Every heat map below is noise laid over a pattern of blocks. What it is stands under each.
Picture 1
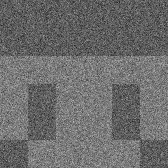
left and right mirror each other
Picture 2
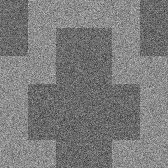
left and right mirror each other
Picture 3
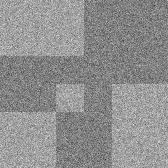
mirrored about the diagonal from the bottom left
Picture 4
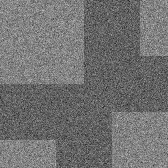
mirrored about the diagonal from the top left
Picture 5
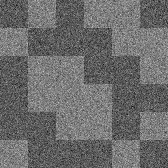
mirrored about the diagonal from the bottom left
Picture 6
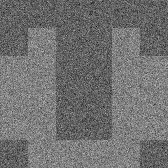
left and right mirror each other
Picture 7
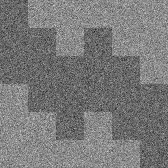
the same after a half turn
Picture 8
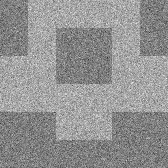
left and right mirror each other
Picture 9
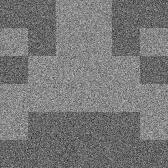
left and right mirror each other
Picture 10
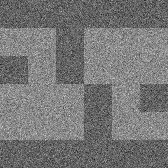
the same after a half turn
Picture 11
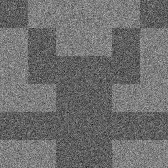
left and right mirror each other
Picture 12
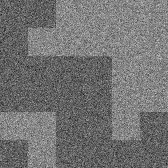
mirrored about the diagonal from the bottom left
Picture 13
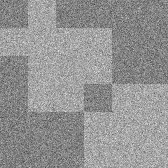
mirrored about the diagonal from the top left
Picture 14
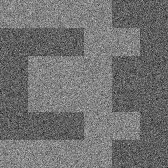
top and bottom mirror each other
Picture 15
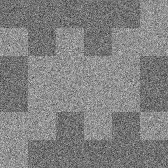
the same after a half turn
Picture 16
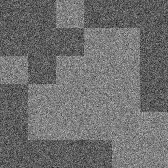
mirrored about the diagonal from the top left
